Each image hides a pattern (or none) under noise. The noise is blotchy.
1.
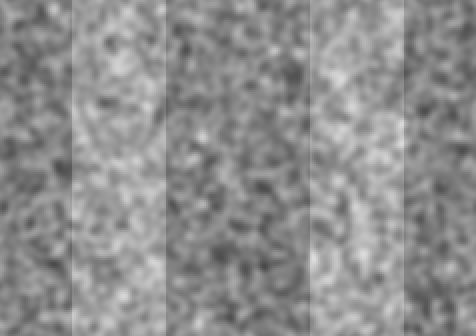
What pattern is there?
vertical stripes
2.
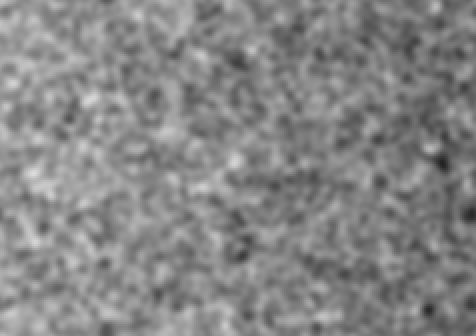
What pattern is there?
a smooth slope
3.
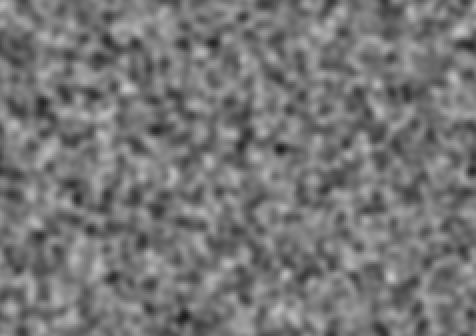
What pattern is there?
only noise
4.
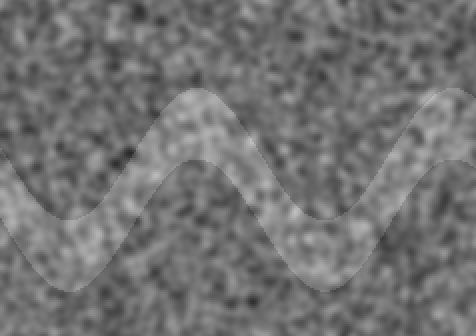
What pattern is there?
a wavy band
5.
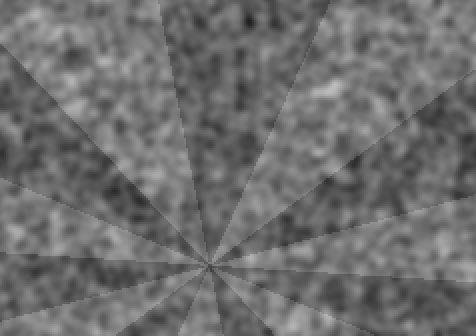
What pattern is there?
spokes from one point
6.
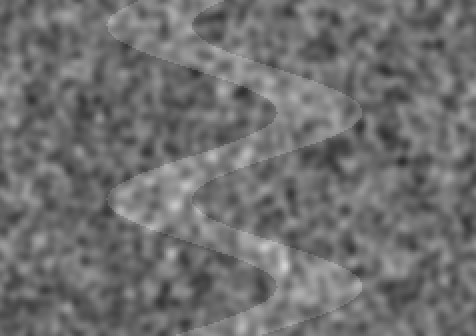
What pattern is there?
a wavy band
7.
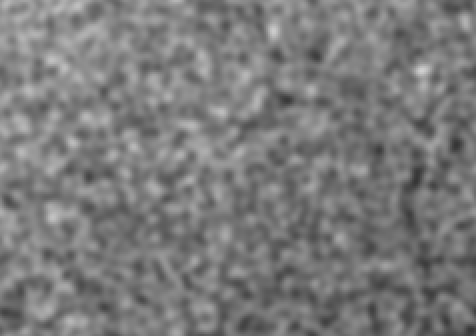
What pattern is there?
a smooth slope
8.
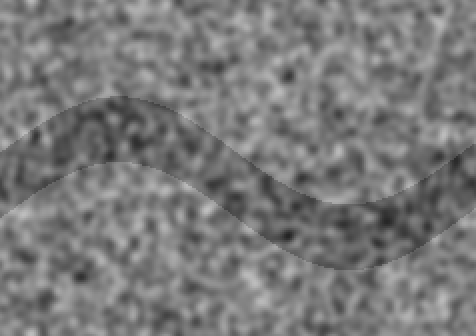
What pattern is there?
a wavy band
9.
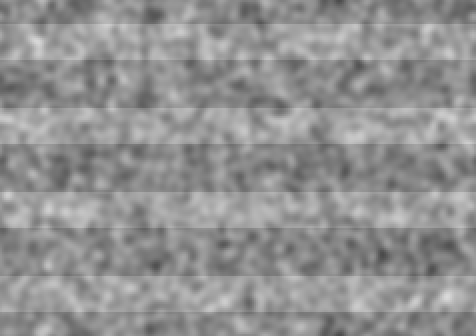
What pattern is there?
horizontal stripes
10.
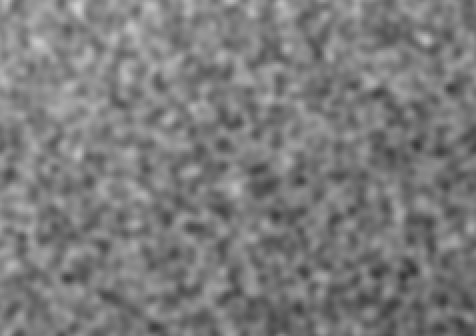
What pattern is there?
a smooth slope
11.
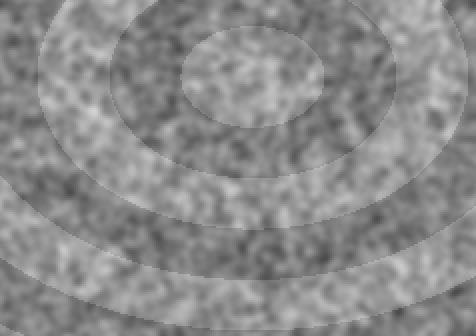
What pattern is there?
rings round one point
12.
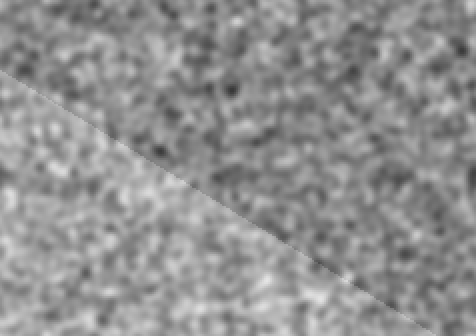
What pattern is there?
a sharp edge
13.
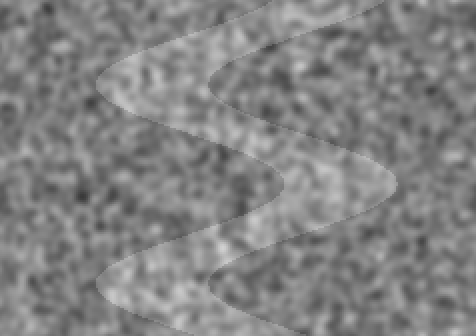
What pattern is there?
a wavy band
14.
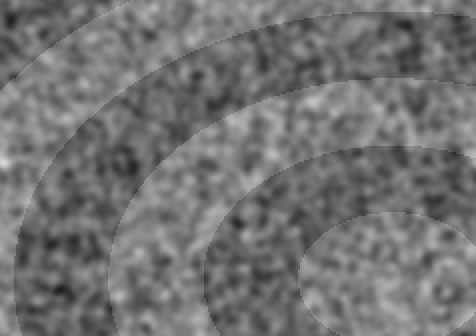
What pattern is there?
rings round one point
